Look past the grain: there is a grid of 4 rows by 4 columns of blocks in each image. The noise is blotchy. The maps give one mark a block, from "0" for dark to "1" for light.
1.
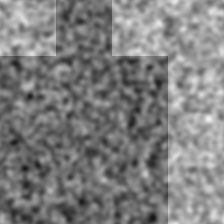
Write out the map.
1011
0001
0001
0001
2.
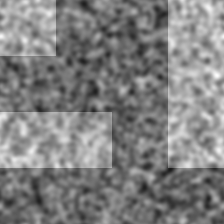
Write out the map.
1001
0001
1101
0000
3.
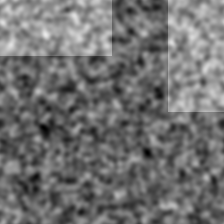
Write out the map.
1101
0001
0000
0000
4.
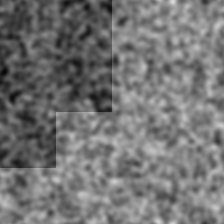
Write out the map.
0011
0011
0111
1111
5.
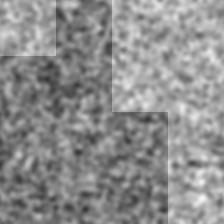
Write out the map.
1011
0011
0001
0001
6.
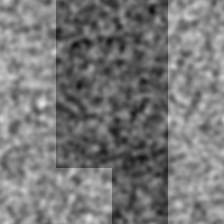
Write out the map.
1001
1001
1001
1101
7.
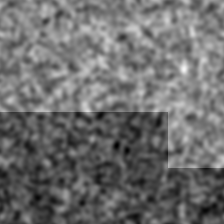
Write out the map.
1111
1111
0001
0000
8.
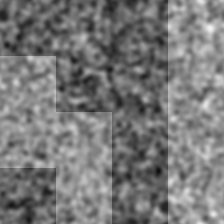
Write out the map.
0001
1001
1101
0101
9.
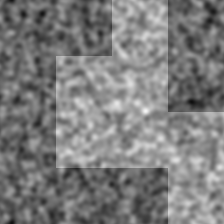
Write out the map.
0010
0110
0111
0001
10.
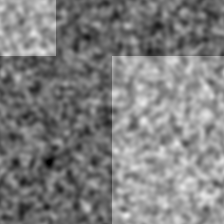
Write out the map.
1000
0011
0011
0011
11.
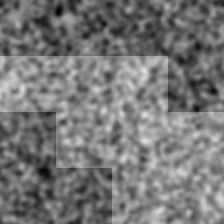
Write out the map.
0000
1110
0111
0011
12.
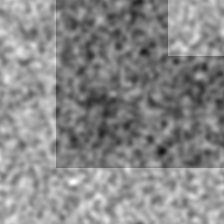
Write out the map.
1001
1000
1000
1111
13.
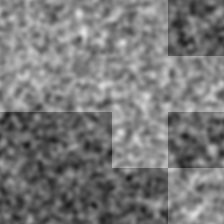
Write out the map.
1110
1111
0010
0001
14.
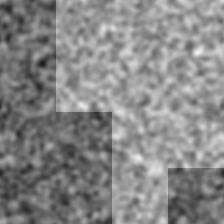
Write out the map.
0111
0111
0011
0010
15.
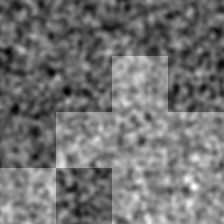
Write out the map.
0000
0010
0111
1011
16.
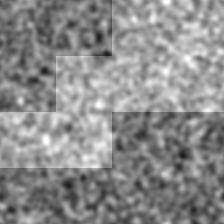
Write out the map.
0011
0111
1100
0000
